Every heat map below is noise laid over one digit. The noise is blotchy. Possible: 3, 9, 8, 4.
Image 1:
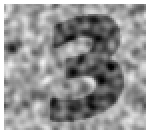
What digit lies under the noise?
3
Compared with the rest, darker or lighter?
darker
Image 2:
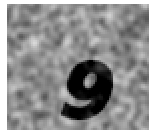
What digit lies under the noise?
9
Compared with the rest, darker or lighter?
darker
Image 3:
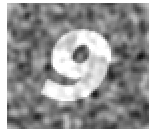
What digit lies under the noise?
9
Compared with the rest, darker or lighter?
lighter
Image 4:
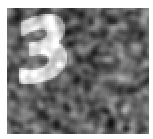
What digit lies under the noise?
3
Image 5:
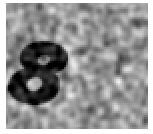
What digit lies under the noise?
8
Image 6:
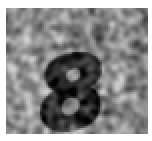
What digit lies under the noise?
8
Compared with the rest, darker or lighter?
darker
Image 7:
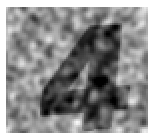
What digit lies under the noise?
4
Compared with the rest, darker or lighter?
darker
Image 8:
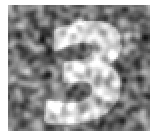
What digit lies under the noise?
3
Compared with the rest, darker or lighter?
lighter
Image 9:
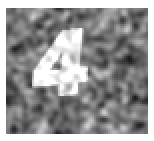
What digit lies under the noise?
4
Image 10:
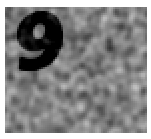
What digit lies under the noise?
9
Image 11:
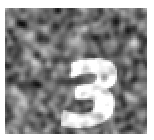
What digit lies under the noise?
3
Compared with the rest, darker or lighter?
lighter
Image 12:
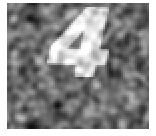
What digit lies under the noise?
4
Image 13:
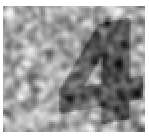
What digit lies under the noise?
4
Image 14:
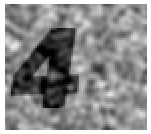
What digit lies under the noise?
4
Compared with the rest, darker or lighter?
darker
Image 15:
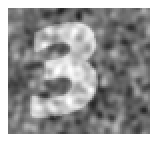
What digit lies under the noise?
3
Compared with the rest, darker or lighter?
lighter
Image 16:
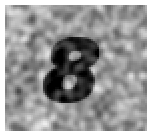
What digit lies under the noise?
8
